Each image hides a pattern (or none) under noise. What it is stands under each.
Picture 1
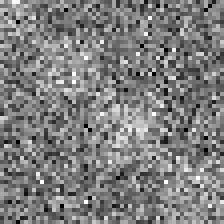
blocks along the diagonal
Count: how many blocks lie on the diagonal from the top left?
4
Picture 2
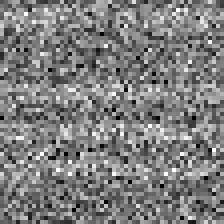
bands of rows
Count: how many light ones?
4
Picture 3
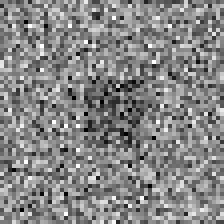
one block
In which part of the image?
centre
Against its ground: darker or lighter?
darker
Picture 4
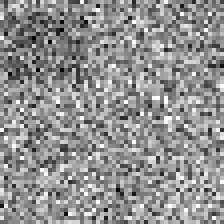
one block
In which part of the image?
top left
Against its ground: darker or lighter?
darker
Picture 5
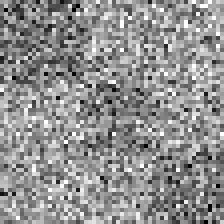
blocks along the diagonal
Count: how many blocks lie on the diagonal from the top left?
3
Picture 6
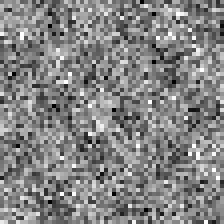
a checkerboard
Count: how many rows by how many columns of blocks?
5 by 6
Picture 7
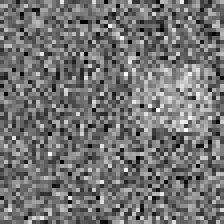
one block
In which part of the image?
middle right
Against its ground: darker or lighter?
lighter
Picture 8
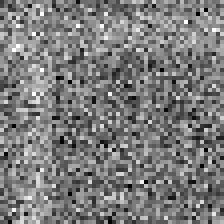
bands of rows crossing bands of columns
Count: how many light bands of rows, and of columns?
1 and 1
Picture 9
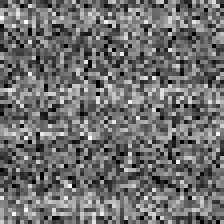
bands of rows
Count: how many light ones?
4
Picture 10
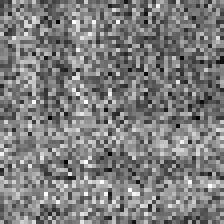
bands of rows crossing bands of columns
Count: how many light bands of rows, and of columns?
2 and 2
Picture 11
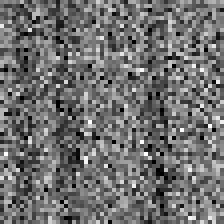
bands of columns
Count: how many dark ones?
3
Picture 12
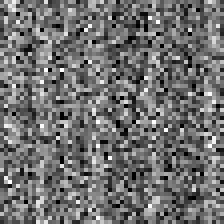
bands of columns
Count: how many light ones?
6
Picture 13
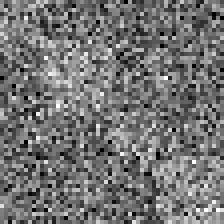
blocks along the diagonal
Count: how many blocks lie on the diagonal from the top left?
4
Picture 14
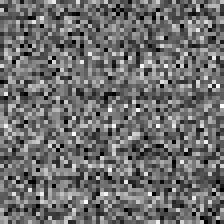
bands of rows
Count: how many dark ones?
6
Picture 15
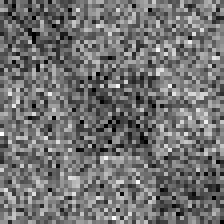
blocks along the diagonal
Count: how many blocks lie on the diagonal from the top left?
3
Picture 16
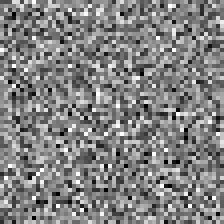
only noise
